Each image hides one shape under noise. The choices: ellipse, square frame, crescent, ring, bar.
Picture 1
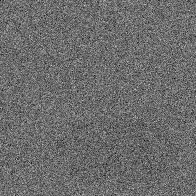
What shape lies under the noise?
ellipse
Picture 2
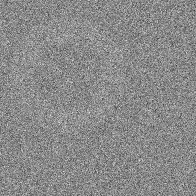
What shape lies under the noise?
ring
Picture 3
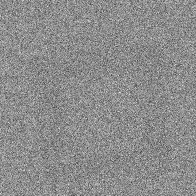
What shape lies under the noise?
square frame
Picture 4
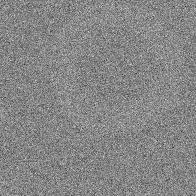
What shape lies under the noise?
ring
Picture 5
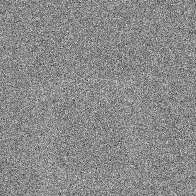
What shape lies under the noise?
square frame
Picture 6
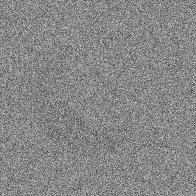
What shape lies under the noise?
crescent
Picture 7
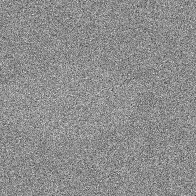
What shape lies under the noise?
ellipse
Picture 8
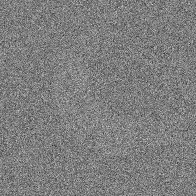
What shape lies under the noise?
crescent
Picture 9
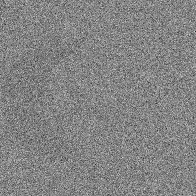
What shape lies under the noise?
crescent
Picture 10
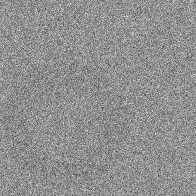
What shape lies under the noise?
ring
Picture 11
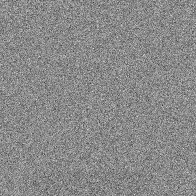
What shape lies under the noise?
bar
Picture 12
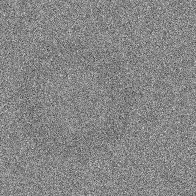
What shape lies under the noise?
ring
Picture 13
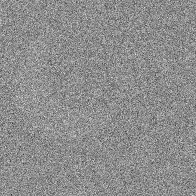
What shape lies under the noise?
crescent
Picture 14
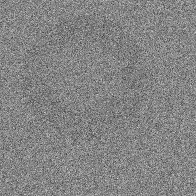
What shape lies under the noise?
ring
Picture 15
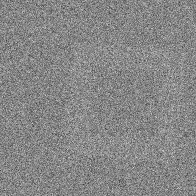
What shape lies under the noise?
square frame
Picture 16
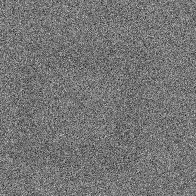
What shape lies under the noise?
square frame
